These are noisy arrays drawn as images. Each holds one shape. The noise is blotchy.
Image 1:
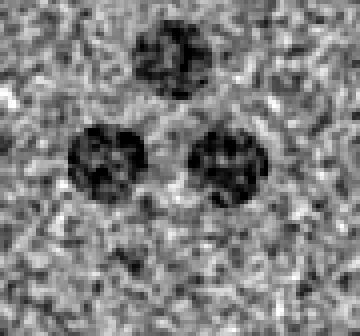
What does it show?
dark three dots
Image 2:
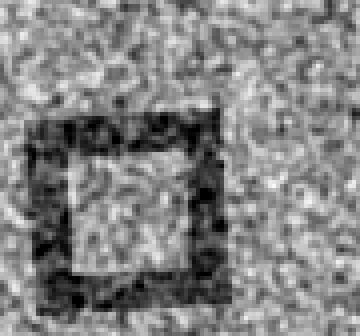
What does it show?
dark square frame
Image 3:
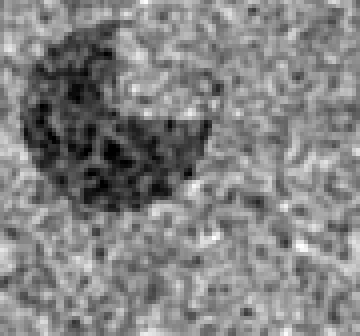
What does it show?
dark disc with a wedge cut out
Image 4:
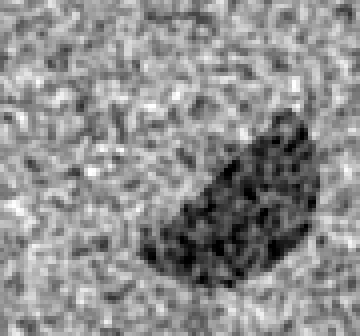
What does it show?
dark half disc
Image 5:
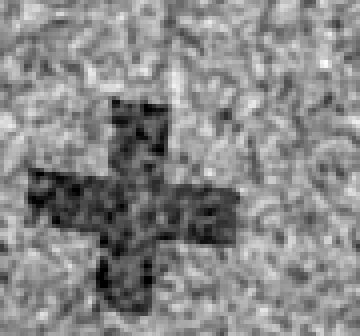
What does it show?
dark cross
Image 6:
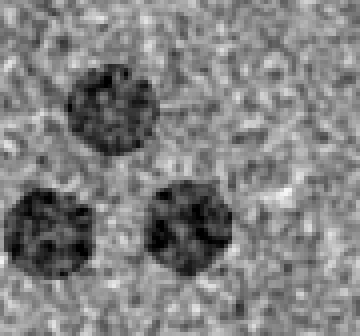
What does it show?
dark three dots
